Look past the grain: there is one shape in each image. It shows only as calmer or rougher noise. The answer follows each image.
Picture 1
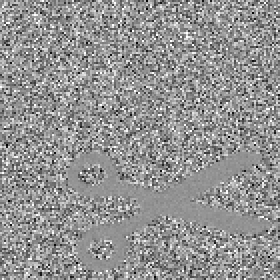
calm pair of scissors
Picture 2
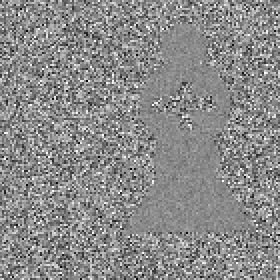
calm chess bishop
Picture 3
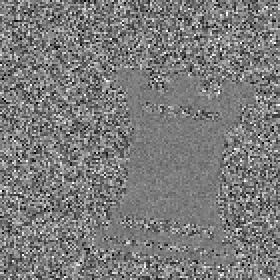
calm chess rook
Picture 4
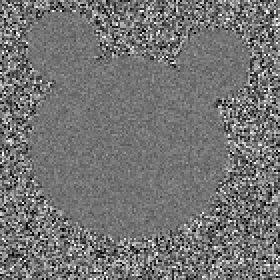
calm bear's head
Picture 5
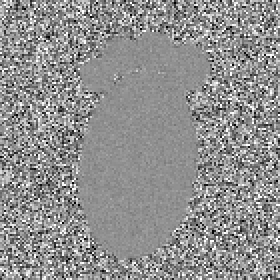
calm footprint
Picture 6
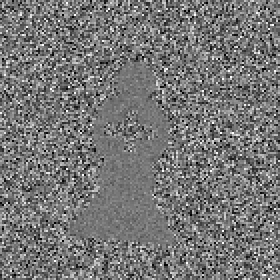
calm chess bishop
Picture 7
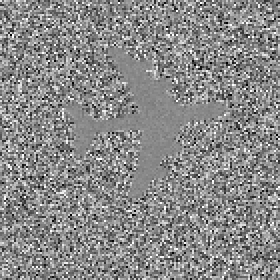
calm airplane
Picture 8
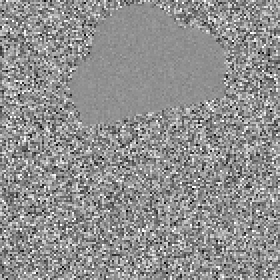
calm cloud
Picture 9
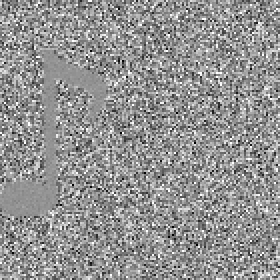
calm musical note
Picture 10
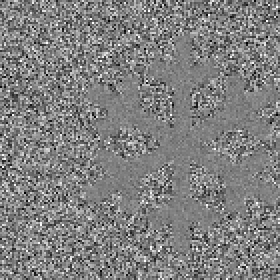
calm snowflake
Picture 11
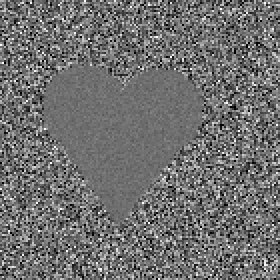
calm heart
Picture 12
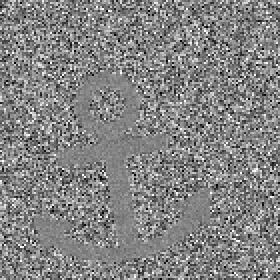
calm anchor
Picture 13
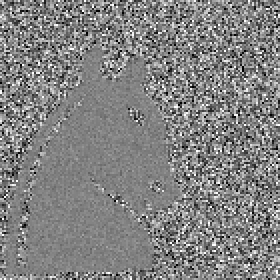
calm chess knight
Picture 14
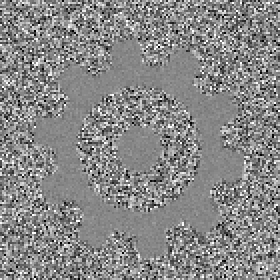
calm gear
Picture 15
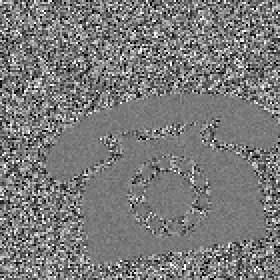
calm telephone
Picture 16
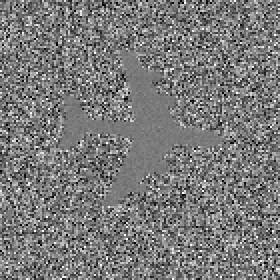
calm airplane
